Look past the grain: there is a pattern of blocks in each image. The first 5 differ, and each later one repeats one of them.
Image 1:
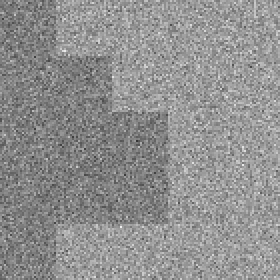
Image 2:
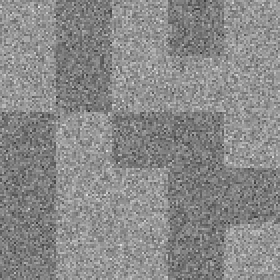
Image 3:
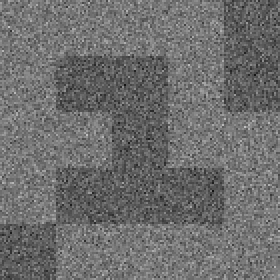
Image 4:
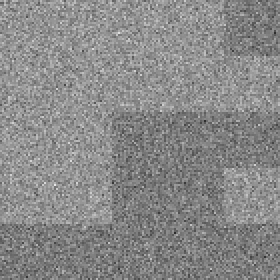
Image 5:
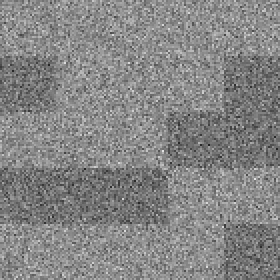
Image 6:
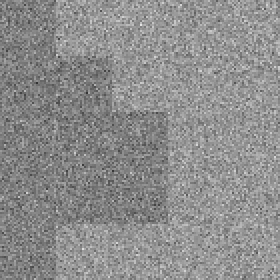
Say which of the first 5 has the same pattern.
1
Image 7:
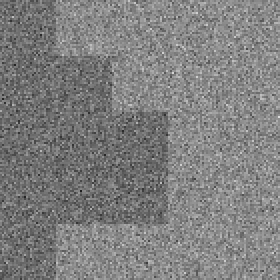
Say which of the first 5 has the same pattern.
1
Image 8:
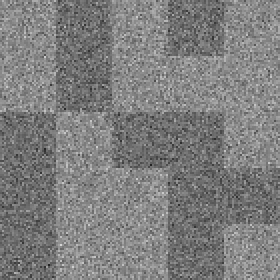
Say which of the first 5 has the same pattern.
2
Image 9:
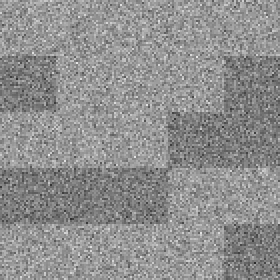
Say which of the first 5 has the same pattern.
5
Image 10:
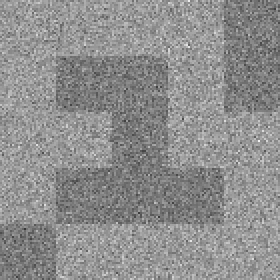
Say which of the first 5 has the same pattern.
3
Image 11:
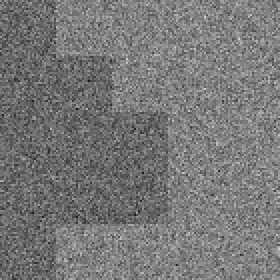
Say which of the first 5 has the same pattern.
1
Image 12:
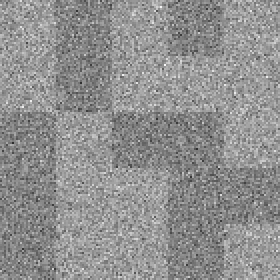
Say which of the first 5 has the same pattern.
2
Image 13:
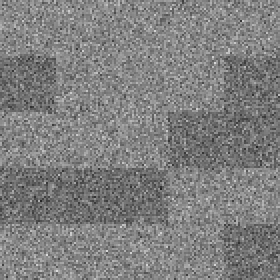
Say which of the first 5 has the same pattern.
5
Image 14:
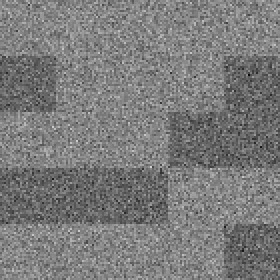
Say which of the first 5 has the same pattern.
5
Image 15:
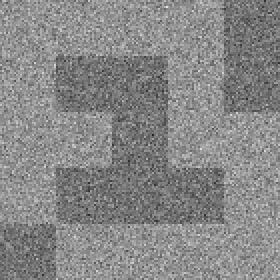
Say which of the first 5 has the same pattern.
3
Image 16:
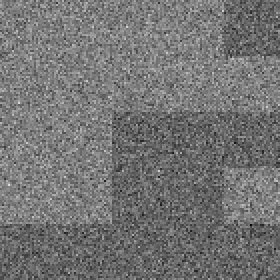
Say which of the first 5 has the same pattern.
4
